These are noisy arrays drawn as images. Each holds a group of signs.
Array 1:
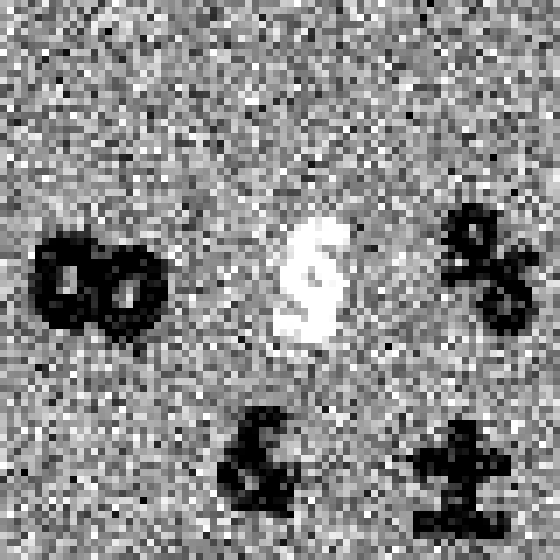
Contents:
middle left: dark infinity sign; centre: light section sign; middle right: dark percent sign; bottom middle: dark ampersand; bottom right: dark plus-minus sign
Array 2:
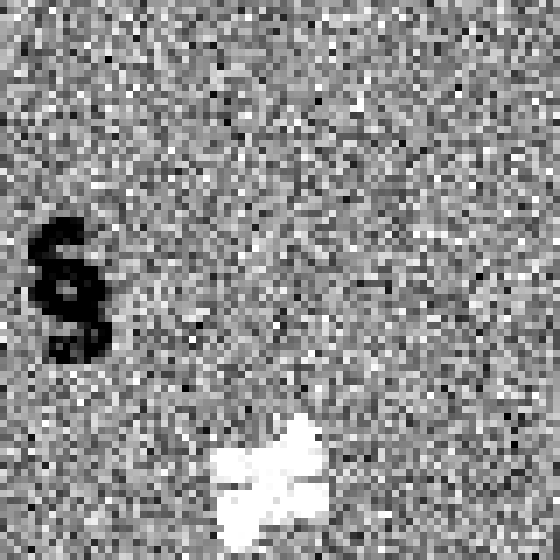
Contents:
middle left: dark section sign; bottom middle: light not-equal sign
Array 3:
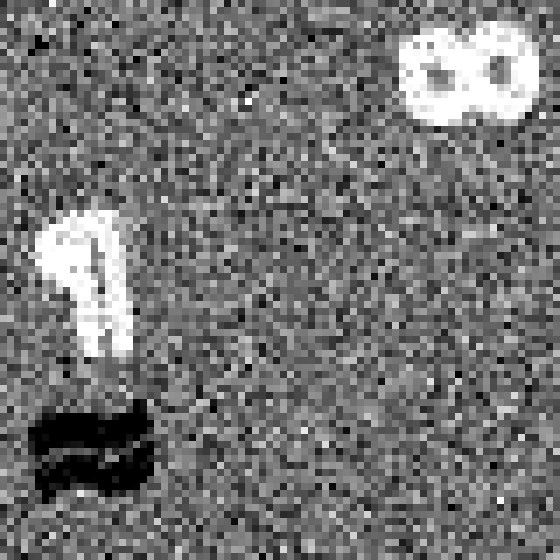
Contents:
top right: light infinity sign; middle left: light pilcrow; bottom left: dark approximately sign
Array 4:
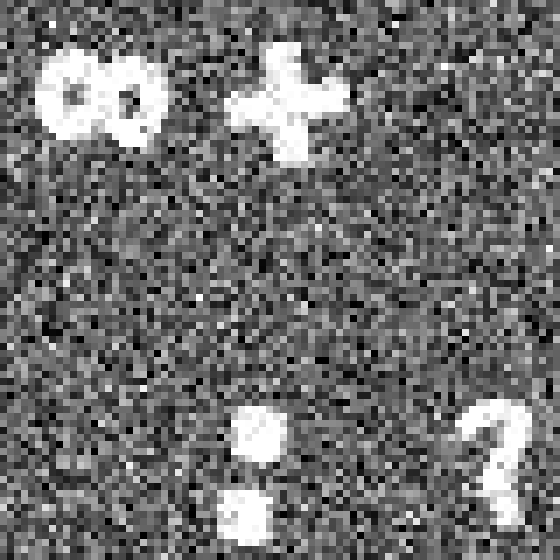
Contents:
top left: light infinity sign; top middle: light plus sign; bottom middle: light colon; bottom right: light question mark
